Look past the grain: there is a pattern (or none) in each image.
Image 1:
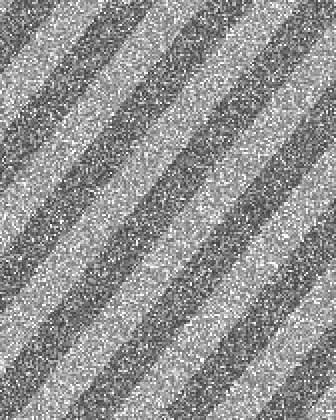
diagonal stripes
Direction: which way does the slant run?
bottom left to top right
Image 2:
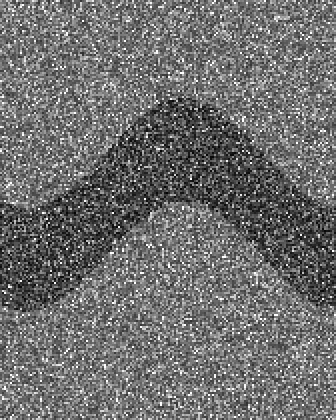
a wavy band
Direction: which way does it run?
left to right
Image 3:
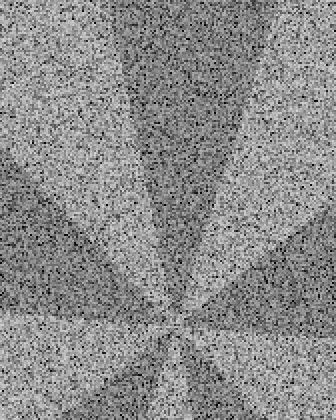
spokes from one point
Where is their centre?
bottom middle
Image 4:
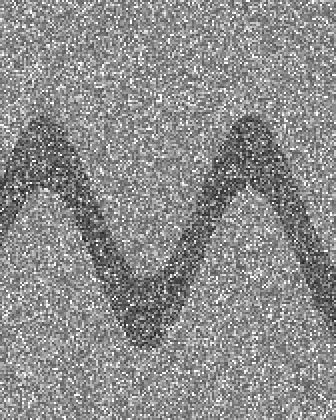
a wavy band
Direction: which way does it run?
left to right
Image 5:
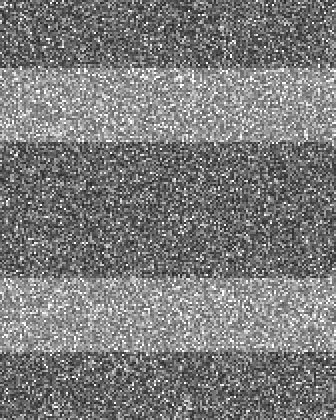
horizontal stripes
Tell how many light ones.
2
